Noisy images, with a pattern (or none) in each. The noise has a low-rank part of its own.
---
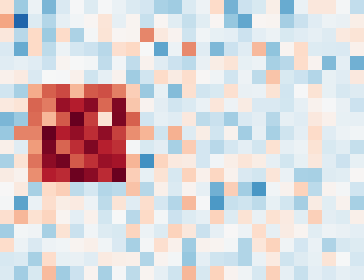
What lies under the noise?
one block
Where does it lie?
middle left
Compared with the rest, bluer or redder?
redder
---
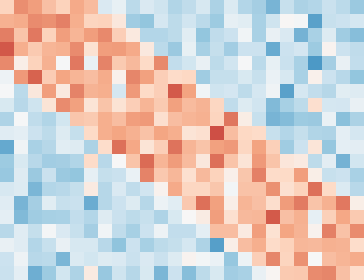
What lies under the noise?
a diagonal band
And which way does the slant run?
top left to bottom right
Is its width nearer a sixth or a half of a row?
a half
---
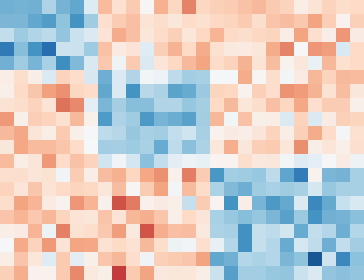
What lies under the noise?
blocks along the diagonal
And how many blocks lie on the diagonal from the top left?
3
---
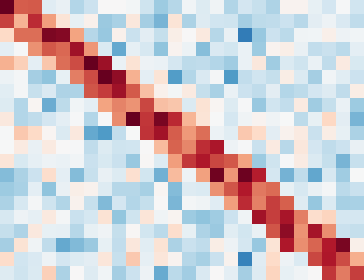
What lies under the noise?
a diagonal band
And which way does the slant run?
top left to bottom right
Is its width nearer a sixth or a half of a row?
a sixth
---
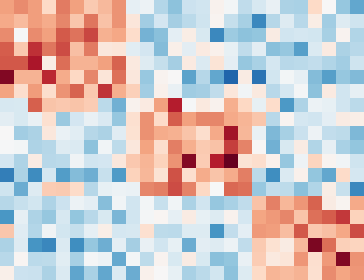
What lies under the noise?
blocks along the diagonal
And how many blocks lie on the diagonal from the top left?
3
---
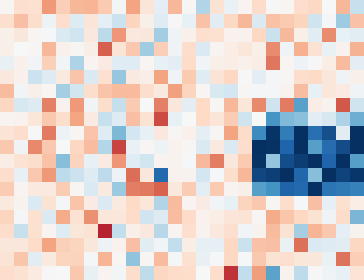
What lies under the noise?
one block
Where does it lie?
middle right
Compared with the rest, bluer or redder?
bluer
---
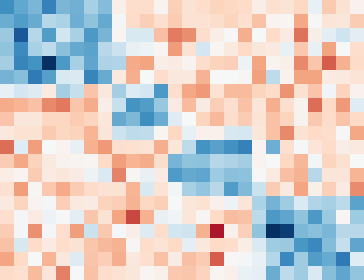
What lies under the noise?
blocks along the diagonal
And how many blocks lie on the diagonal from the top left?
4
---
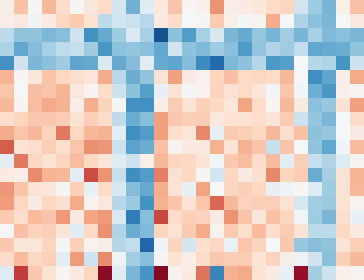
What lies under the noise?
bands of rows crossing bands of columns
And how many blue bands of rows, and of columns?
1 and 2
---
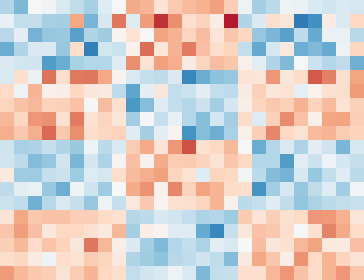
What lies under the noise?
a checkerboard
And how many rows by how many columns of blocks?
4 by 3
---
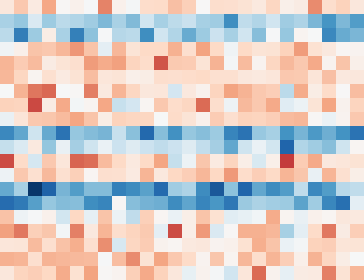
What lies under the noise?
bands of rows
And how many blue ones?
3
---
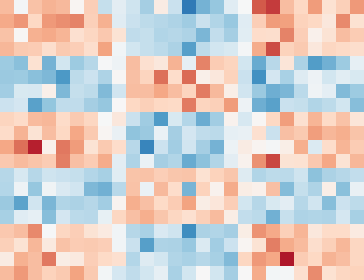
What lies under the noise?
a checkerboard
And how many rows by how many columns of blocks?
5 by 3
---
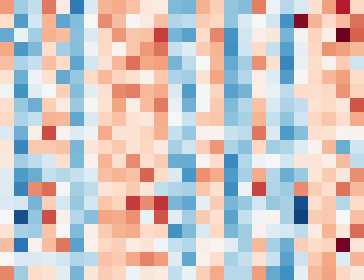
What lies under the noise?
bands of columns
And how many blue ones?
5
